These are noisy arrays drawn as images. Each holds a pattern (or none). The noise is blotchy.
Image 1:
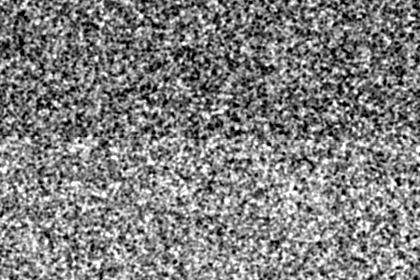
a sharp edge
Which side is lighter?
bottom
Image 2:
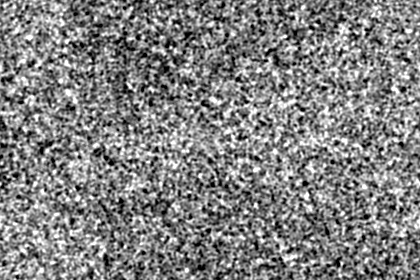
spokes from one point
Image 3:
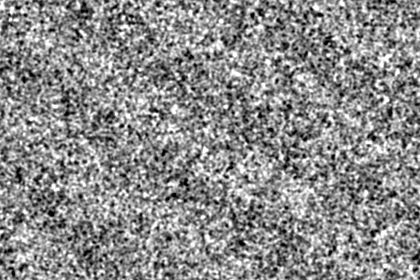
diagonal stripes
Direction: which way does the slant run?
top left to bottom right
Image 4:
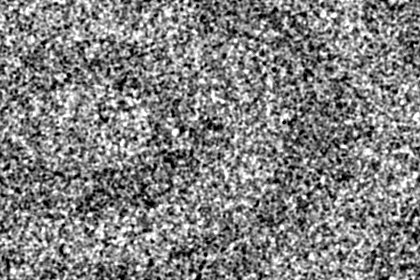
rings round one point
